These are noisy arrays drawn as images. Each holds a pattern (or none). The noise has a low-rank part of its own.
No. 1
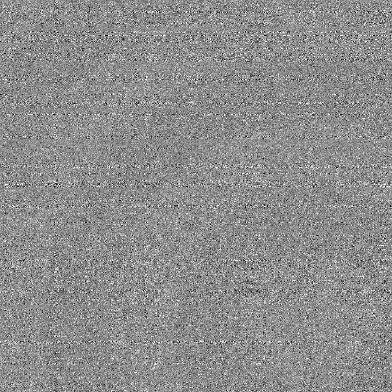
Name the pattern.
rings round one point
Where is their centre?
bottom right
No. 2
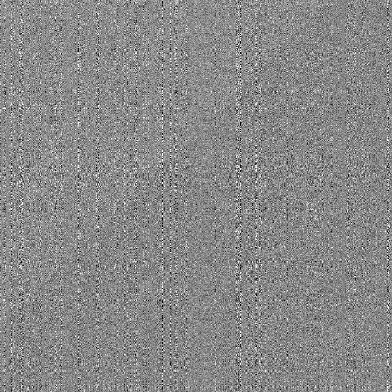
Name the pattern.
a sharp edge
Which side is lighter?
top left
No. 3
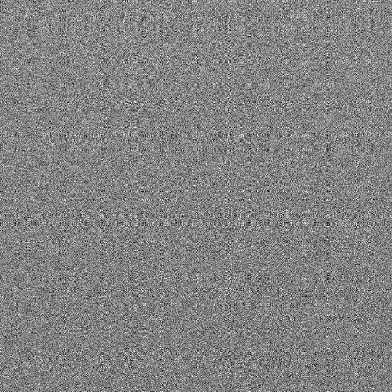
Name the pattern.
a smooth slope
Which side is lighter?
top
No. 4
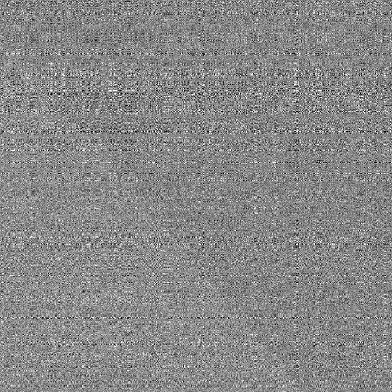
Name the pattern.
a sharp edge
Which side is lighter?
bottom left
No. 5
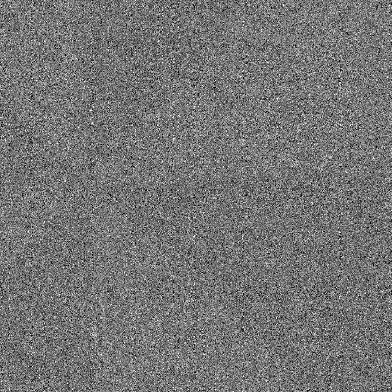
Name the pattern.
spokes from one point
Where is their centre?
middle left
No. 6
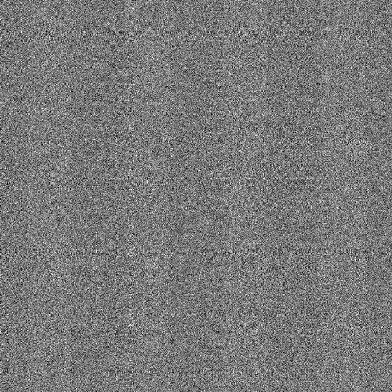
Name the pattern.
vertical stripes
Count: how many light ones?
4
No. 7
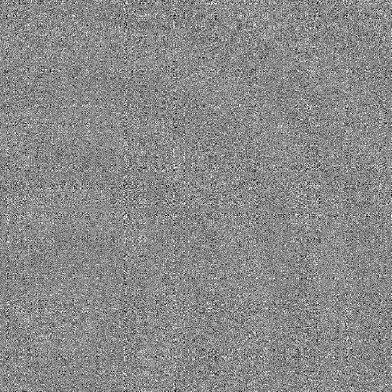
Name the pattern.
rings round one point
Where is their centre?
bottom left
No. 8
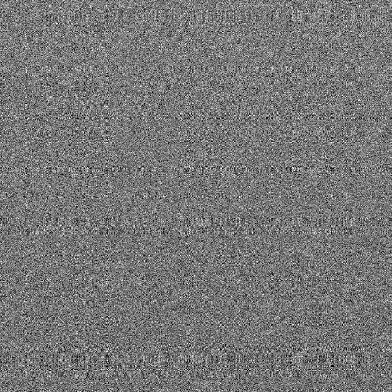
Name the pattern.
a smooth slope
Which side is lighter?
top
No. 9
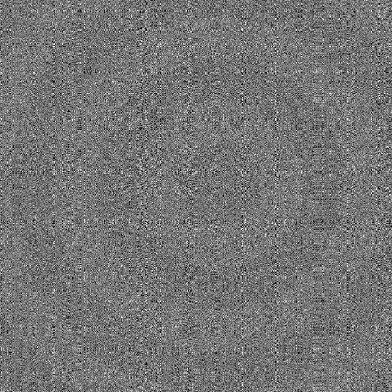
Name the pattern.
rings round one point
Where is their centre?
centre
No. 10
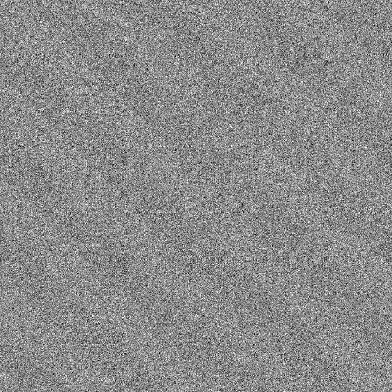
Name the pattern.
diagonal stripes
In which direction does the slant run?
top left to bottom right
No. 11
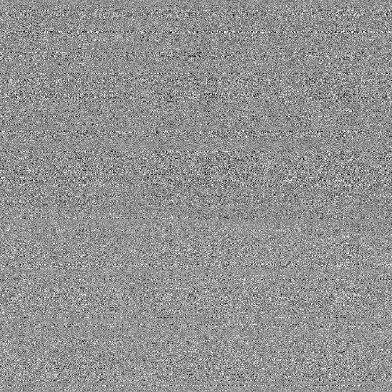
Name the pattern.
a sharp edge
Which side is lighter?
bottom
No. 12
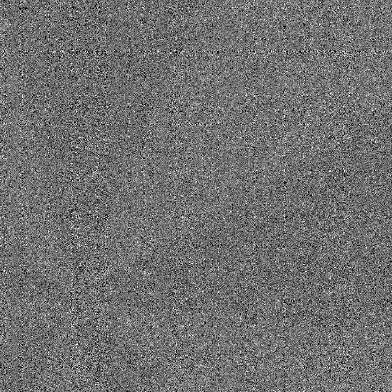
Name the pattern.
spokes from one point
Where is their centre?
bottom left
